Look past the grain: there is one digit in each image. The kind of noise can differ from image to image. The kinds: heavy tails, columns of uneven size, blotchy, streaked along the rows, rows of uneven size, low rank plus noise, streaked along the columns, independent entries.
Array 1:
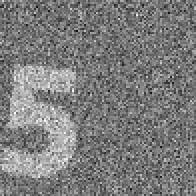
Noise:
low rank plus noise
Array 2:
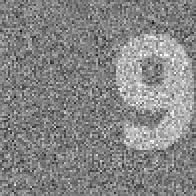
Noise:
low rank plus noise
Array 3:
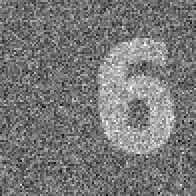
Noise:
independent entries
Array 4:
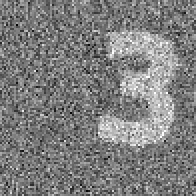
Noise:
low rank plus noise
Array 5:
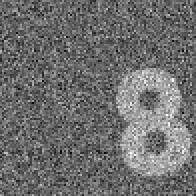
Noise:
low rank plus noise
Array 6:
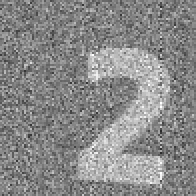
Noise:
columns of uneven size
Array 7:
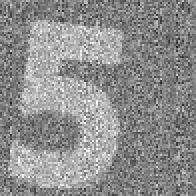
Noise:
columns of uneven size
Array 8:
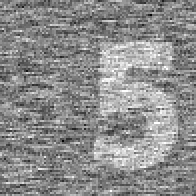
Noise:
streaked along the rows
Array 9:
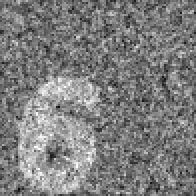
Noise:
blotchy
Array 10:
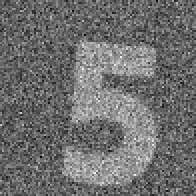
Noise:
independent entries
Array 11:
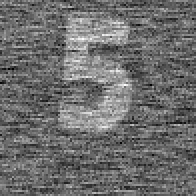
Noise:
streaked along the rows
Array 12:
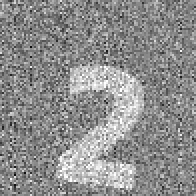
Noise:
columns of uneven size
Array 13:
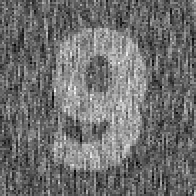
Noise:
streaked along the columns
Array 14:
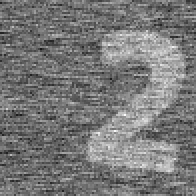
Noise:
streaked along the rows
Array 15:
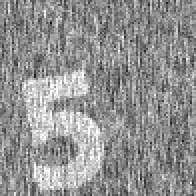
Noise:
streaked along the columns
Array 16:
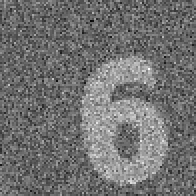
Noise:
independent entries
